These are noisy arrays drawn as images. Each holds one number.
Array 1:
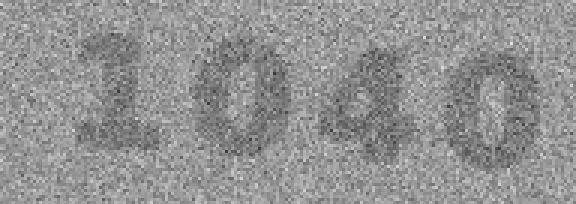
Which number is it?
1040
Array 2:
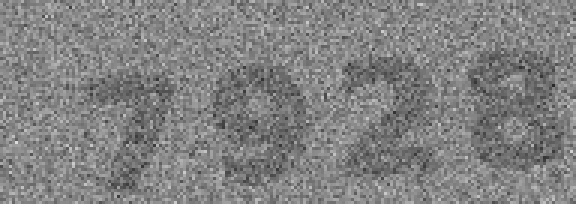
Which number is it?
7928
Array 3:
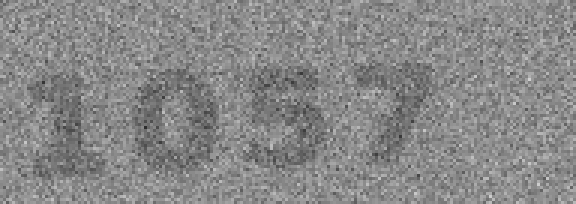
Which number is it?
1057
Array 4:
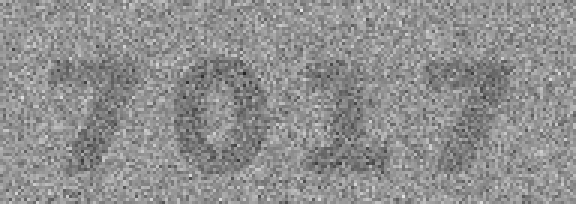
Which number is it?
7017
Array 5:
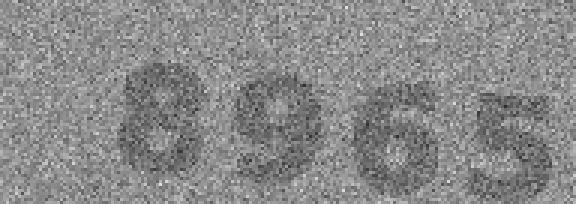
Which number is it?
8965
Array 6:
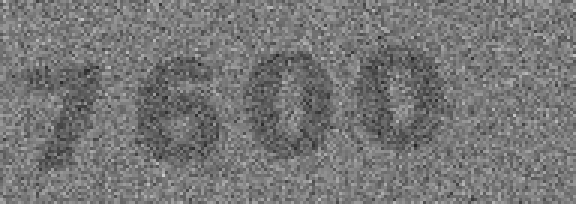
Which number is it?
7600
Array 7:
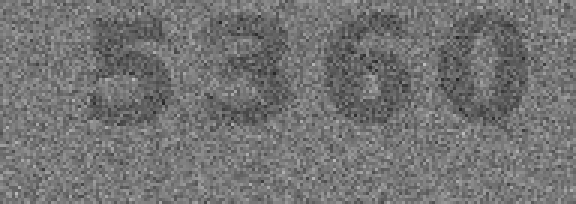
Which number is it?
5360
